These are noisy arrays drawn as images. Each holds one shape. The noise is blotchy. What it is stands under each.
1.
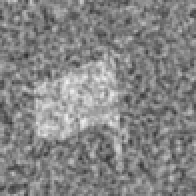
flag
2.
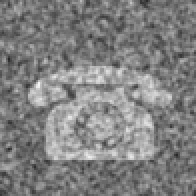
telephone
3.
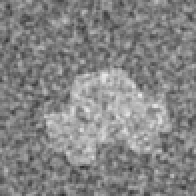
car
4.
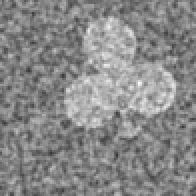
club
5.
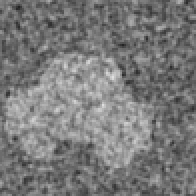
car
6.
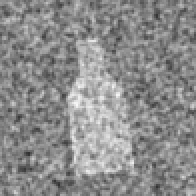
bottle
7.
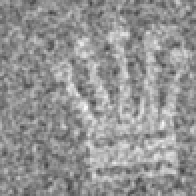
chess queen
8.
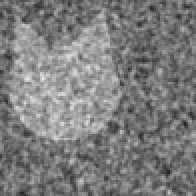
cat's head
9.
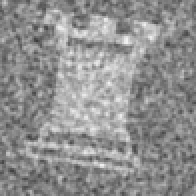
chess rook
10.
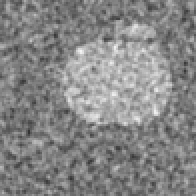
apple
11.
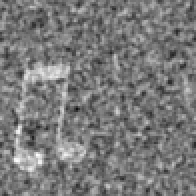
pair of musical notes
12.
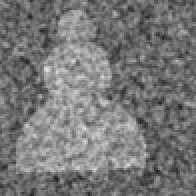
chess pawn
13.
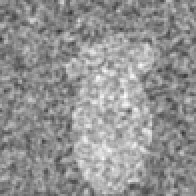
footprint
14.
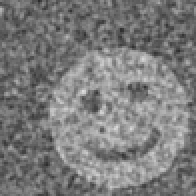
smiling face
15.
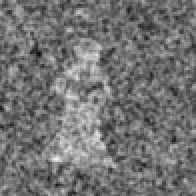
chess bishop
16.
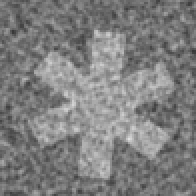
asterisk
